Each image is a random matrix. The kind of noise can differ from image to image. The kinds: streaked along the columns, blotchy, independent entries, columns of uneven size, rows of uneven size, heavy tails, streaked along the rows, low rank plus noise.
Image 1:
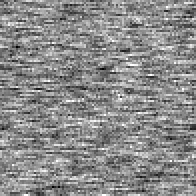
streaked along the rows
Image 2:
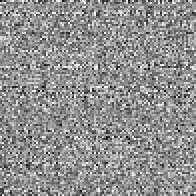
rows of uneven size
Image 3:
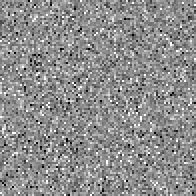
heavy tails
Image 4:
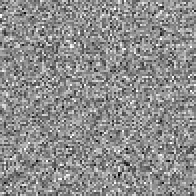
low rank plus noise
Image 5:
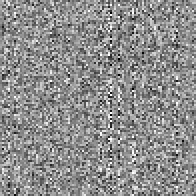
columns of uneven size
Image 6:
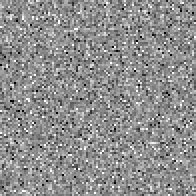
heavy tails
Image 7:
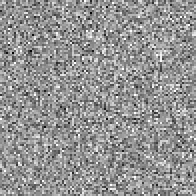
low rank plus noise
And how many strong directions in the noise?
three or four
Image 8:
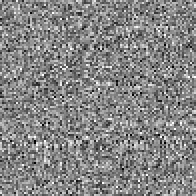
low rank plus noise
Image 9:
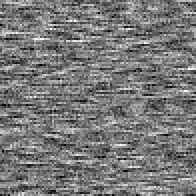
streaked along the rows
